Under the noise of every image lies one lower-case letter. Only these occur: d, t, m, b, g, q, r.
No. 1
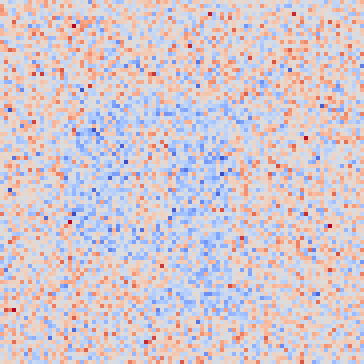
blue q
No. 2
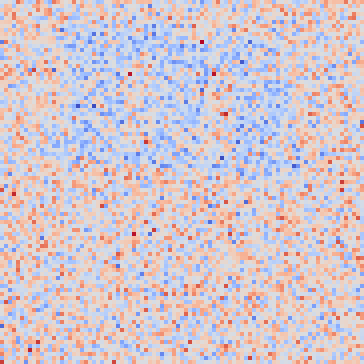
blue m
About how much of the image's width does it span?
two thirds
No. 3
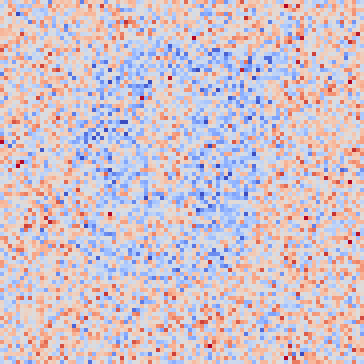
blue g
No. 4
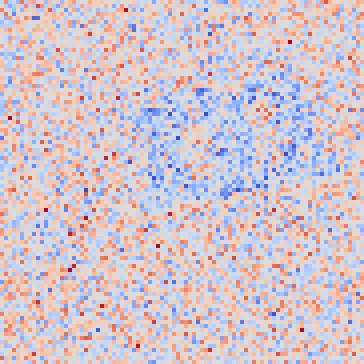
blue m
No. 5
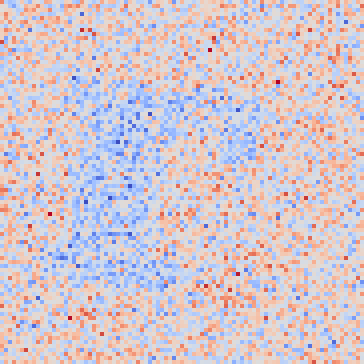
blue r
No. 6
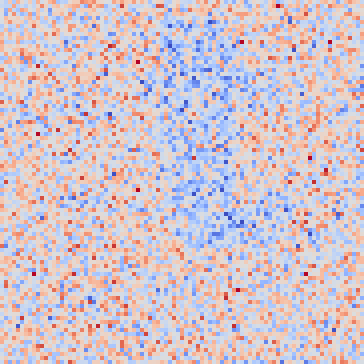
blue t
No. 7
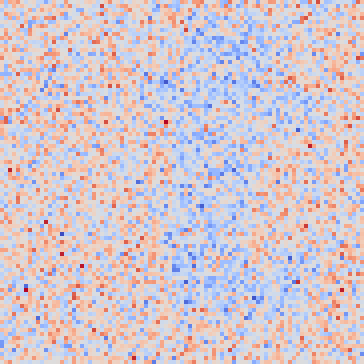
blue t
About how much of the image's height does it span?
nearly all
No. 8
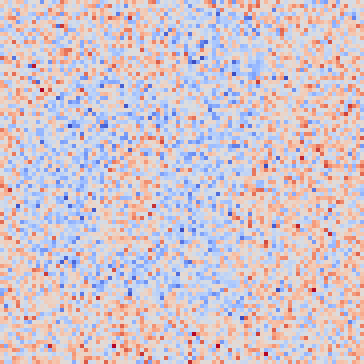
blue d
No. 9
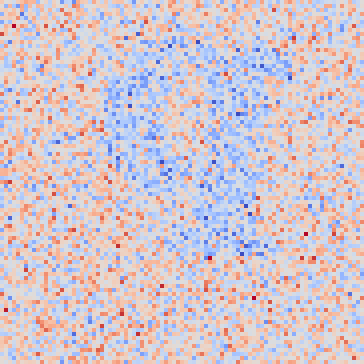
blue q
